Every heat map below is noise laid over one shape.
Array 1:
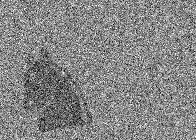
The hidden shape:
chess knight
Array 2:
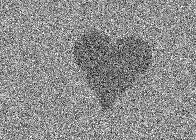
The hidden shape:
heart
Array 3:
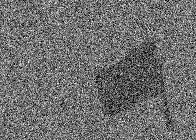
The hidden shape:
flag
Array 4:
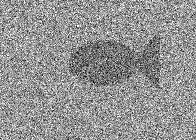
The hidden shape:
fish
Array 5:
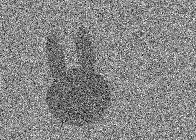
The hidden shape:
rabbit's head
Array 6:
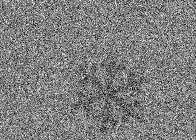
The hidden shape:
snowflake
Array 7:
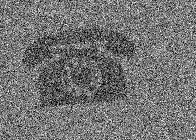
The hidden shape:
telephone
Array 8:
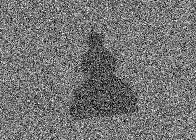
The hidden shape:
chess pawn
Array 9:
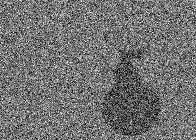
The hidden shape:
pear
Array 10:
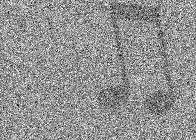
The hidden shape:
pair of musical notes
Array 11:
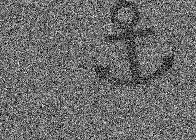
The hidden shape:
anchor
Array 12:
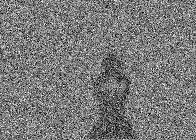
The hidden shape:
chess bishop
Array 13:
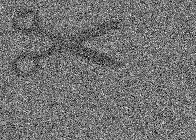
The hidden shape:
pair of scissors
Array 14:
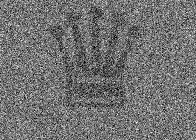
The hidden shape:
chess queen
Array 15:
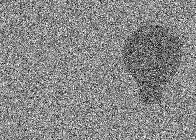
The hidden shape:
light bulb
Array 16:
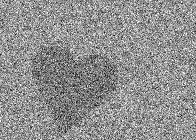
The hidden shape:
heart
